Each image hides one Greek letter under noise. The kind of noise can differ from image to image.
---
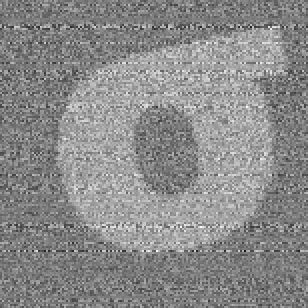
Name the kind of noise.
rows of uneven size
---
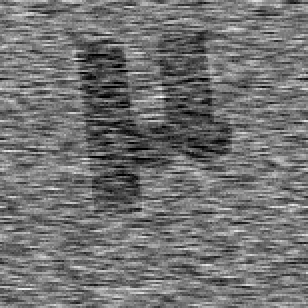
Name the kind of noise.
streaked along the rows
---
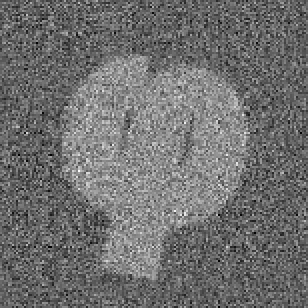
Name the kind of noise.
low rank plus noise
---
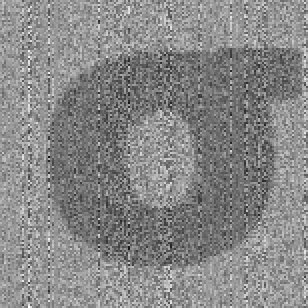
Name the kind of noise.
columns of uneven size
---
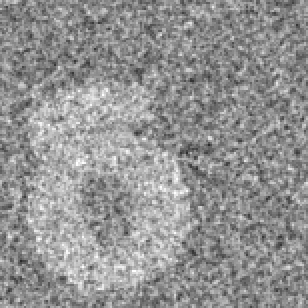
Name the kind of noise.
blotchy
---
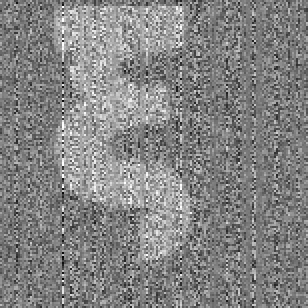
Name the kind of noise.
columns of uneven size
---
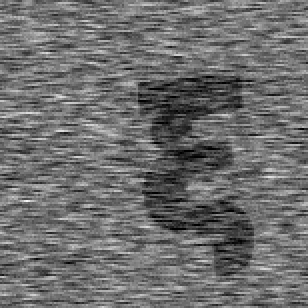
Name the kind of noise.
streaked along the rows
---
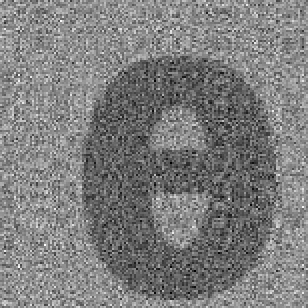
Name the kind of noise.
low rank plus noise
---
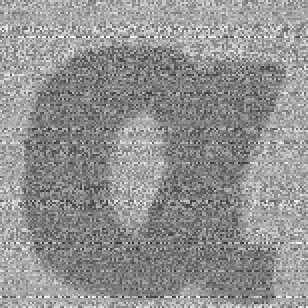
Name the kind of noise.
rows of uneven size
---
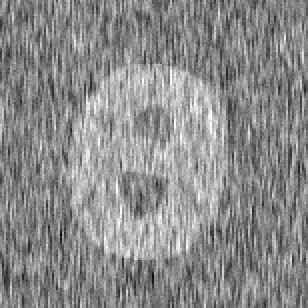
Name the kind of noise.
streaked along the columns
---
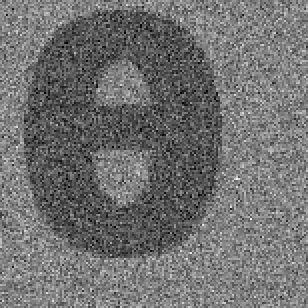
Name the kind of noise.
independent entries
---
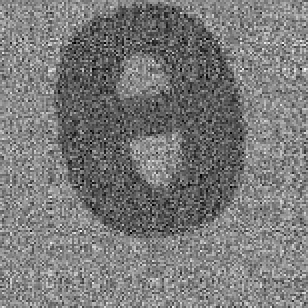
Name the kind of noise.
low rank plus noise
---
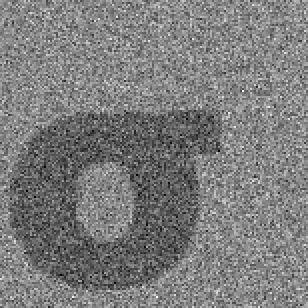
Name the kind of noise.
independent entries
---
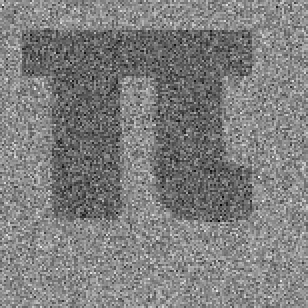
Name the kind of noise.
independent entries
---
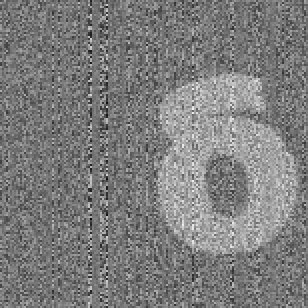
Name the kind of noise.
columns of uneven size
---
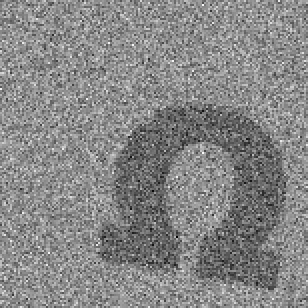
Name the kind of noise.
independent entries
